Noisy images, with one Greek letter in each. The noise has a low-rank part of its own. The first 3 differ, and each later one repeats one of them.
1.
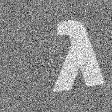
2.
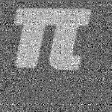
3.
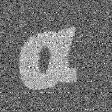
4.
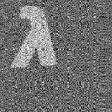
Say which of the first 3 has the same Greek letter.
1
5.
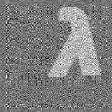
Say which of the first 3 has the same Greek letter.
1
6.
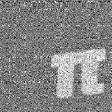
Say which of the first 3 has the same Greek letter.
2
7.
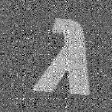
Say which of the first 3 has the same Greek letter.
1
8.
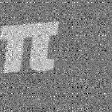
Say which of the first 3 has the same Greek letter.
2
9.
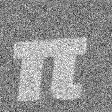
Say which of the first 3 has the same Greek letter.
2
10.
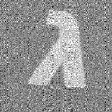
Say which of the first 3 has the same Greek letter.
1
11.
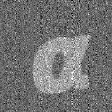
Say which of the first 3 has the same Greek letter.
3
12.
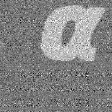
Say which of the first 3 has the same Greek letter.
3
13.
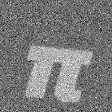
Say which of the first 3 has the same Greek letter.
2
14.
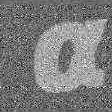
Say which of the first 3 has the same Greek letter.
3
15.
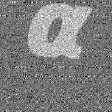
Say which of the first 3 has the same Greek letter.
3
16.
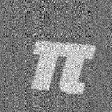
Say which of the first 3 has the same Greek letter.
2
